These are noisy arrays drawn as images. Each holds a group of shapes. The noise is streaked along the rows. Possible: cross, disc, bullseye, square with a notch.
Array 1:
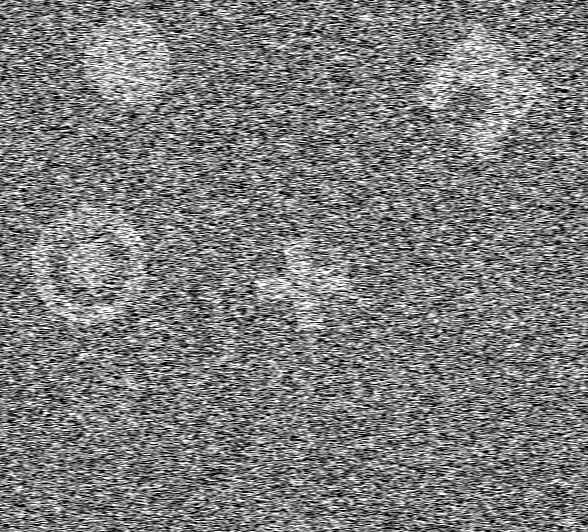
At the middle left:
bullseye
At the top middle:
nothing
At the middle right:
nothing
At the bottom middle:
nothing
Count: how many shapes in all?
4
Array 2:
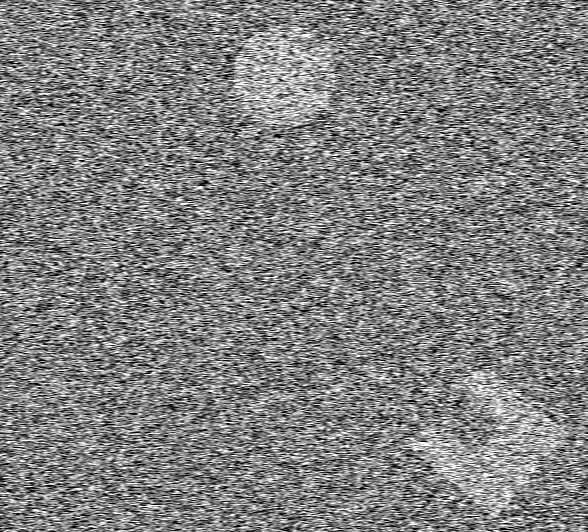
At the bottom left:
nothing
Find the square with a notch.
bottom right
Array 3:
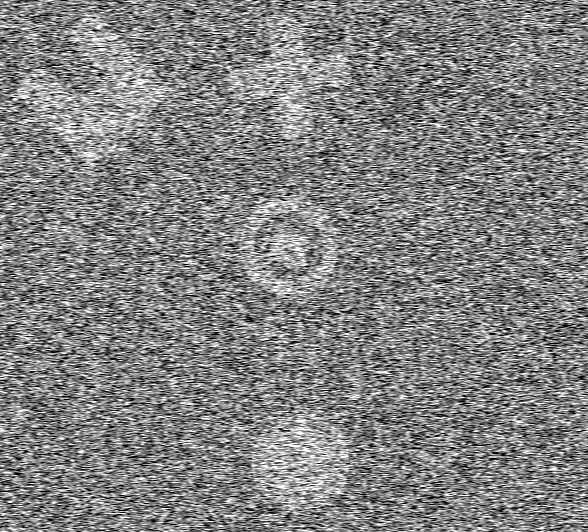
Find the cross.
top middle
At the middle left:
nothing
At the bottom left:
nothing
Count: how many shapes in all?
4
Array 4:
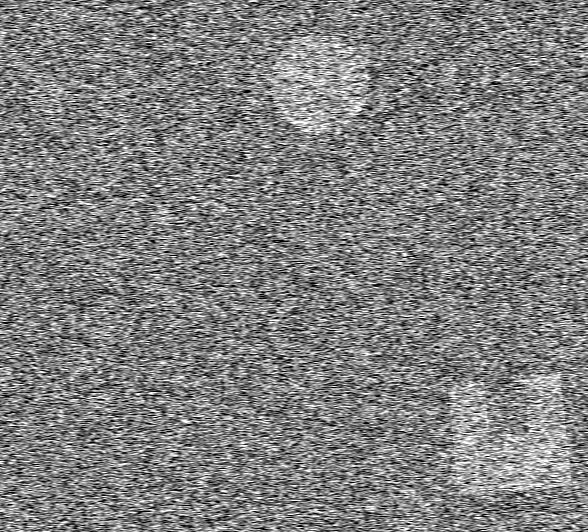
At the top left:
nothing
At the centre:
nothing
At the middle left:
nothing
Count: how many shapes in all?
2
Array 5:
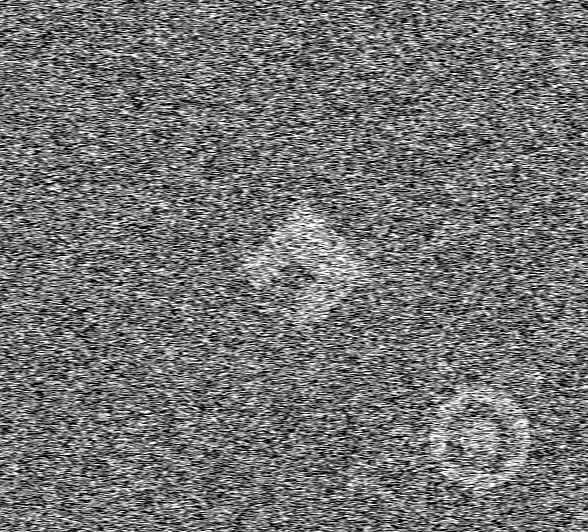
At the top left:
nothing
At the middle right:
nothing
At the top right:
nothing
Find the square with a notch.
centre
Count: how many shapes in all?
2
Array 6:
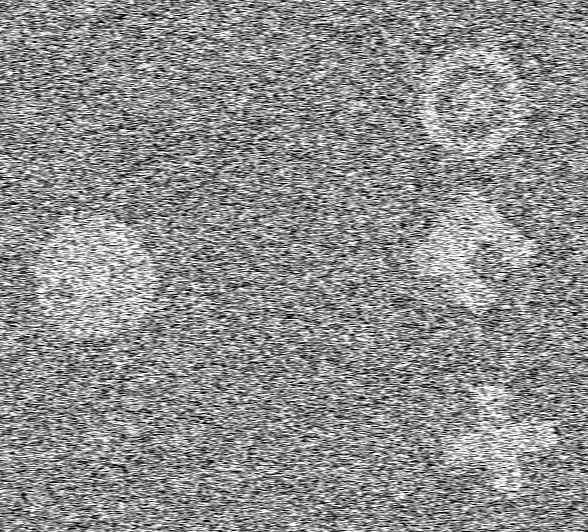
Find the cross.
bottom right
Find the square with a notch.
middle right
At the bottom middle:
nothing
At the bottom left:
nothing
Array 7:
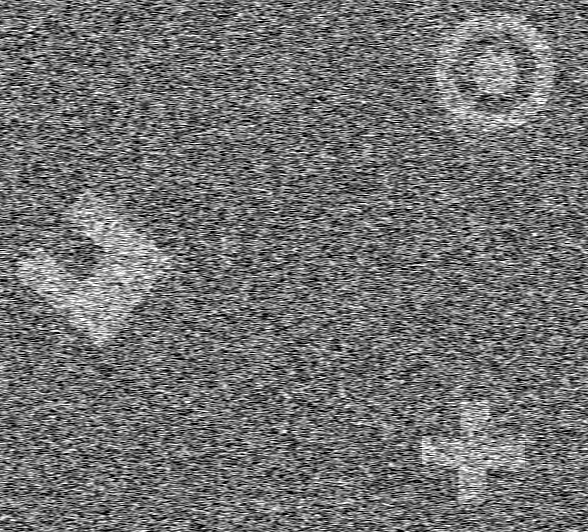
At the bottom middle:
nothing
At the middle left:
square with a notch
